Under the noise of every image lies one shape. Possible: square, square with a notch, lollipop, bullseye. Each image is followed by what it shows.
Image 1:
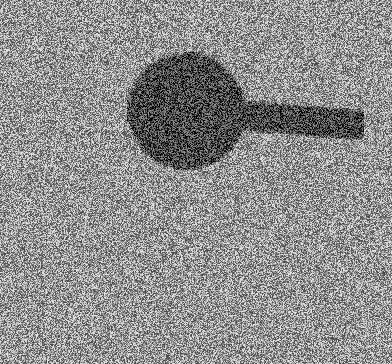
dark lollipop
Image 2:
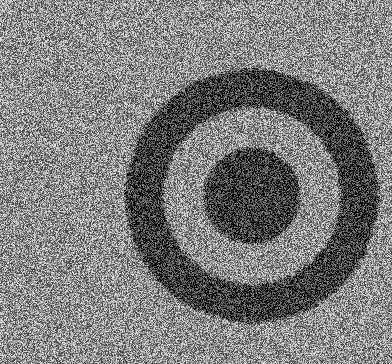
dark bullseye
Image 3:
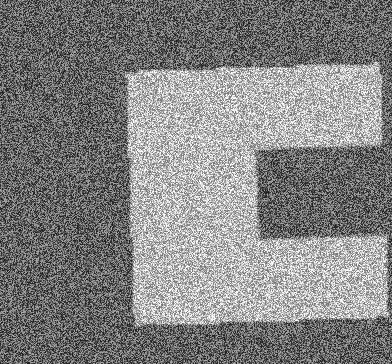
light square with a notch
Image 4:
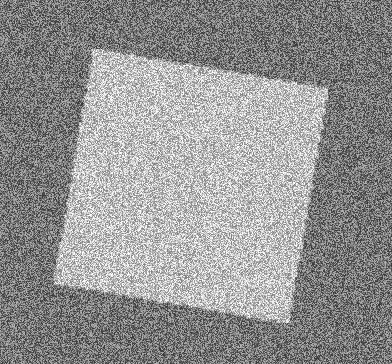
light square
